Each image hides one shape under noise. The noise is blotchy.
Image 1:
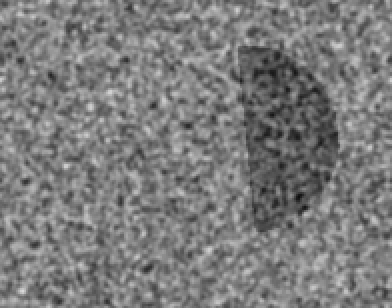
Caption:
dark half disc
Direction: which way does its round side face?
right
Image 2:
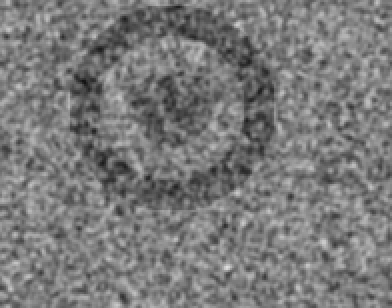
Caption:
dark bullseye
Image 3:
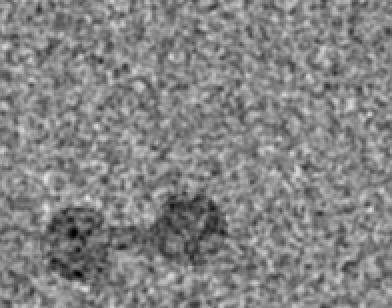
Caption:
dark dumbbell
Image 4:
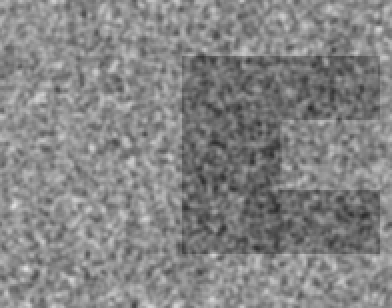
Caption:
dark square with a notch
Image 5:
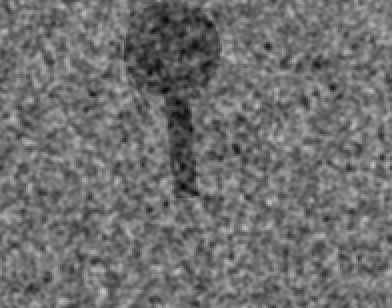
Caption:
dark lollipop
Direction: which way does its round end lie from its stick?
up
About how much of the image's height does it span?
two thirds
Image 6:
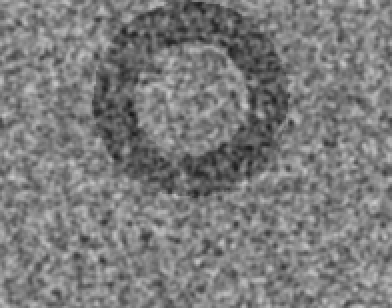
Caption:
dark ring
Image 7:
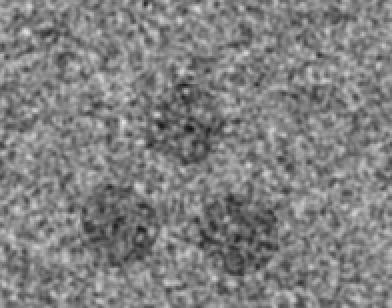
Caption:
dark three dots
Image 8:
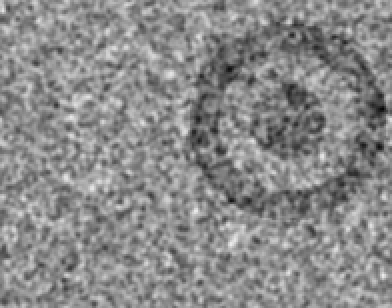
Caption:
dark bullseye
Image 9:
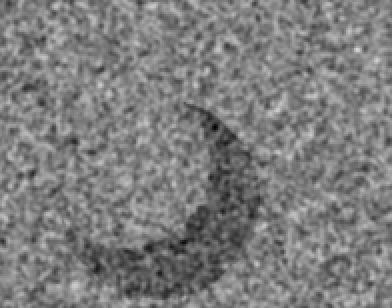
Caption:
dark crescent
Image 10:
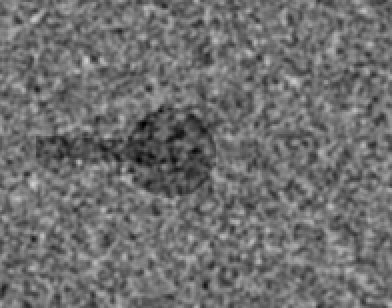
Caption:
dark lollipop
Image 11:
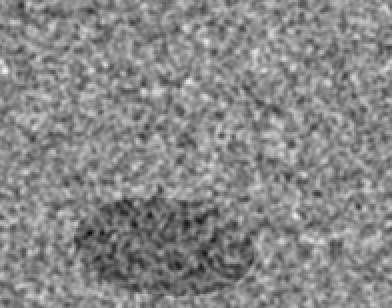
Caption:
dark ellipse
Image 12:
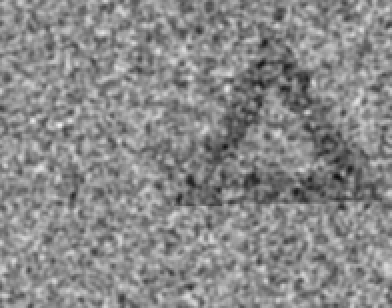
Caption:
dark triangle frame
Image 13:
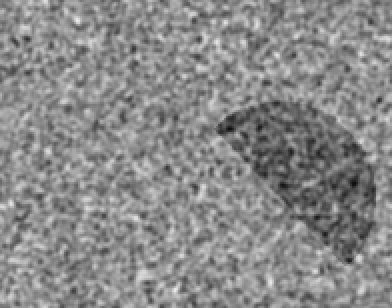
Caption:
dark half disc
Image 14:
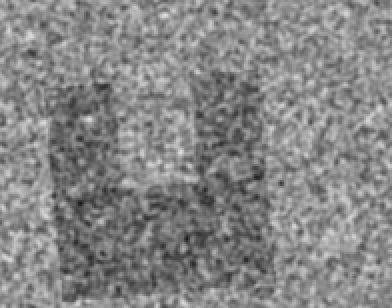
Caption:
dark square with a notch
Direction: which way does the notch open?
up
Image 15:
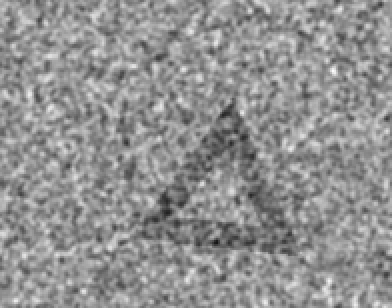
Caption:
dark triangle frame
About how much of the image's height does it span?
half
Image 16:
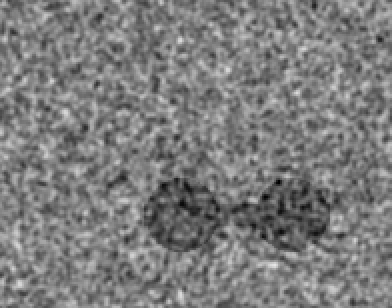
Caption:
dark dumbbell
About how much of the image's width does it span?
half
